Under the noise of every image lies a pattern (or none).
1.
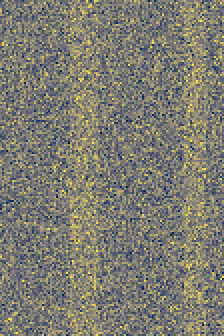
bands of columns
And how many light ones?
2
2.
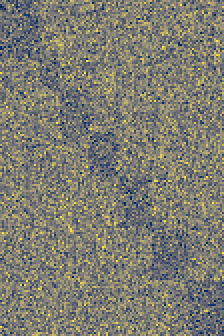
blocks along the diagonal
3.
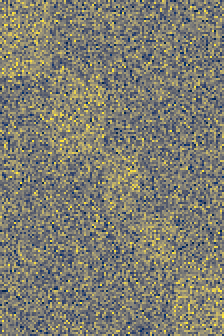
blocks along the diagonal
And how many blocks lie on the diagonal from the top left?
5
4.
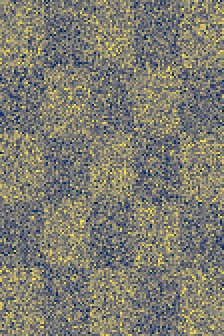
a checkerboard
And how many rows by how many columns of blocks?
5 by 5
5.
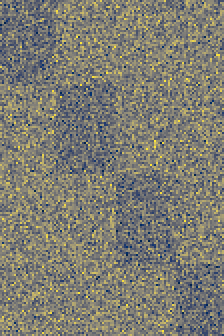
blocks along the diagonal
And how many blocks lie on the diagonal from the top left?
4
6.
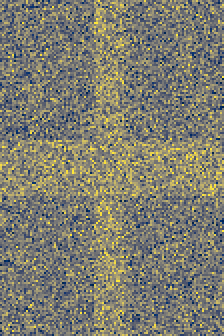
bands of rows crossing bands of columns
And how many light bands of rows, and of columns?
1 and 1
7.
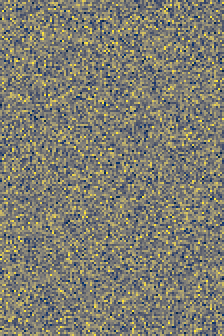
only noise
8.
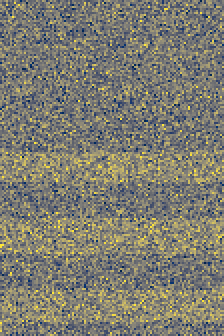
bands of rows
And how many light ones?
3
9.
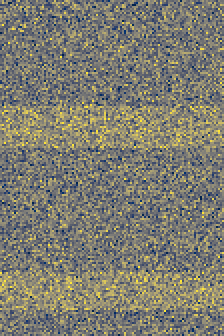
bands of rows
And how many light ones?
2
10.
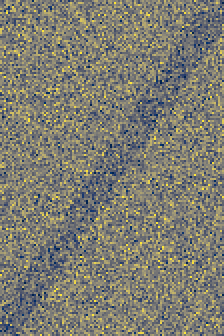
a diagonal band
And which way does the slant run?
bottom left to top right
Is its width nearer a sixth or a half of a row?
a sixth
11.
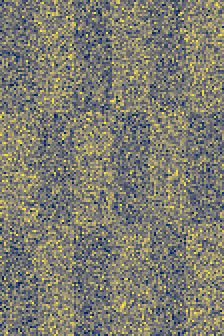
a checkerboard
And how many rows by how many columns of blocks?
3 by 6
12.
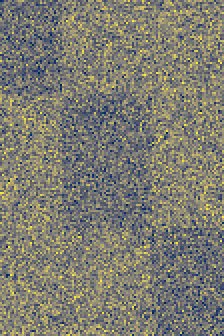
blocks along the diagonal
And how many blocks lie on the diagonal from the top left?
3
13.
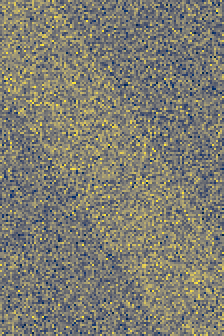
a diagonal band
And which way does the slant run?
top left to bottom right
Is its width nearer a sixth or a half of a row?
a half
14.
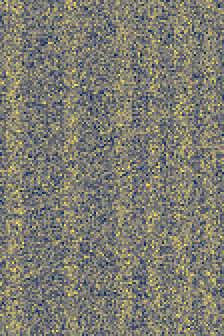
bands of columns
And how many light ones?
6
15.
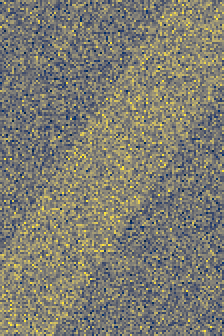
a diagonal band
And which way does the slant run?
bottom left to top right
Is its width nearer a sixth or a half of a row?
a half
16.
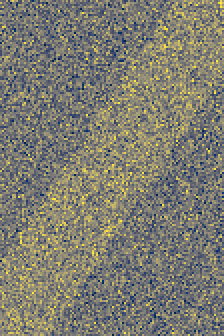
a diagonal band
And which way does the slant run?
bottom left to top right
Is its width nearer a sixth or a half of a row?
a half
